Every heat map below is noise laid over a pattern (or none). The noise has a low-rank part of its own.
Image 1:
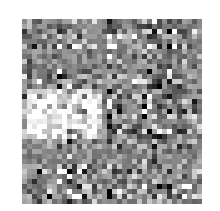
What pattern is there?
one block
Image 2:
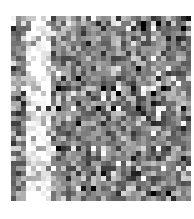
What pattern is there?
one band of columns
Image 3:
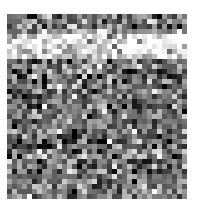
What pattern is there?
one band of rows
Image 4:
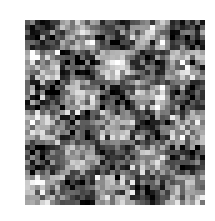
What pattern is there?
a checkerboard
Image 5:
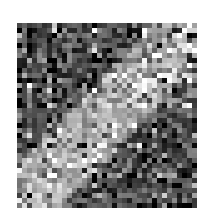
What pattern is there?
a diagonal band
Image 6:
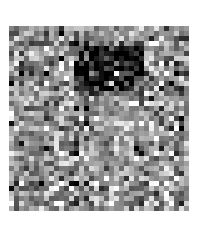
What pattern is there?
one block
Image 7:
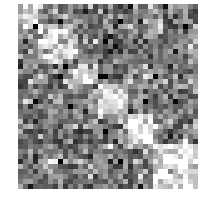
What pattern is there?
blocks along the diagonal
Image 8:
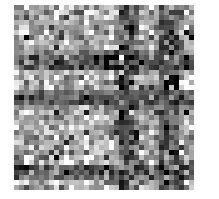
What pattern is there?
bands of rows crossing bands of columns
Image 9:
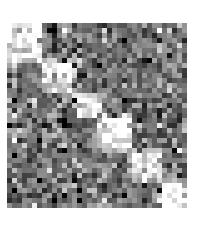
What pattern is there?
blocks along the diagonal
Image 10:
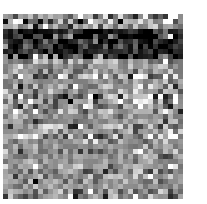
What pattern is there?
one band of rows
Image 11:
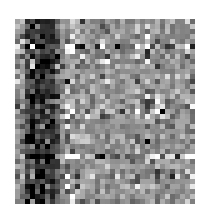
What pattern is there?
one band of columns
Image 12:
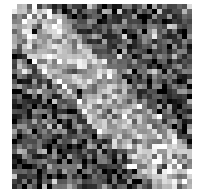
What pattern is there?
a diagonal band
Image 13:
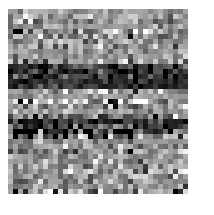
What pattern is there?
bands of rows
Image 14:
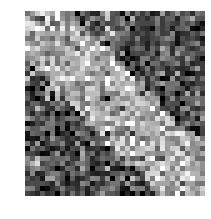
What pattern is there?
a diagonal band
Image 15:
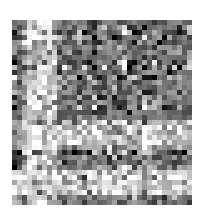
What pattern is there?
bands of rows crossing bands of columns
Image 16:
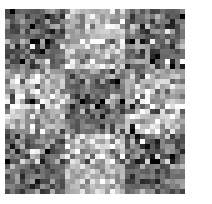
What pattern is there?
a checkerboard
